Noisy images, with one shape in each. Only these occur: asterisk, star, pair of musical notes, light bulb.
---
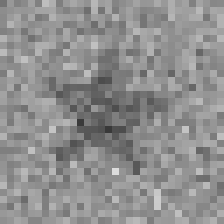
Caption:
dark star
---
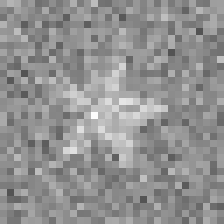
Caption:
light star
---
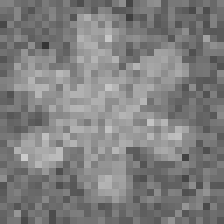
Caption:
light asterisk
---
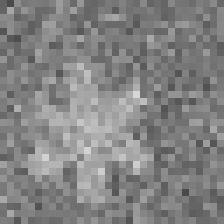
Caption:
light asterisk
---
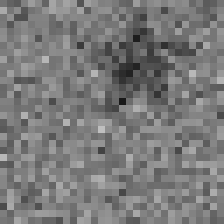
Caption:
dark star
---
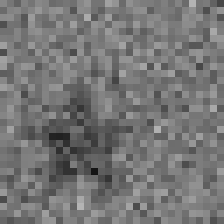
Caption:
dark star
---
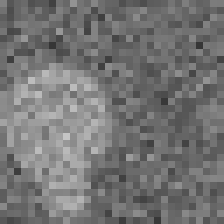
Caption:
light light bulb
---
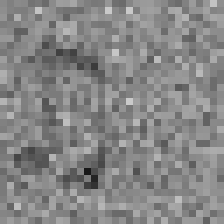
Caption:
dark pair of musical notes
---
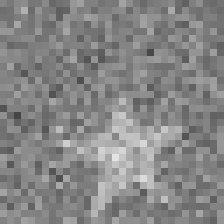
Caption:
light star
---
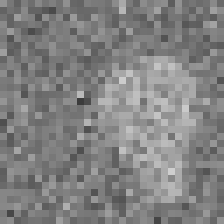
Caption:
light light bulb
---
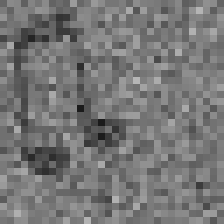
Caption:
dark pair of musical notes
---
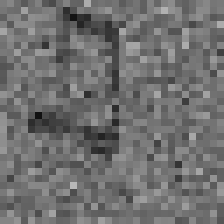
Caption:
dark pair of musical notes
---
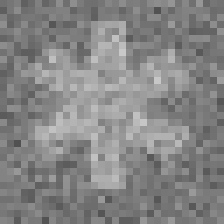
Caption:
light asterisk
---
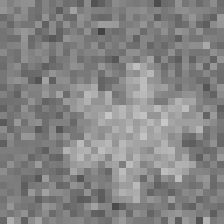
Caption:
light asterisk
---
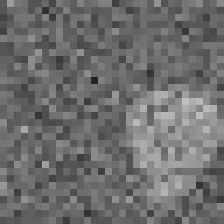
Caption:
light light bulb
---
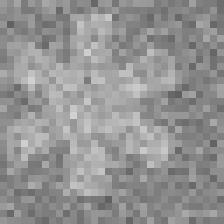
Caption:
light asterisk
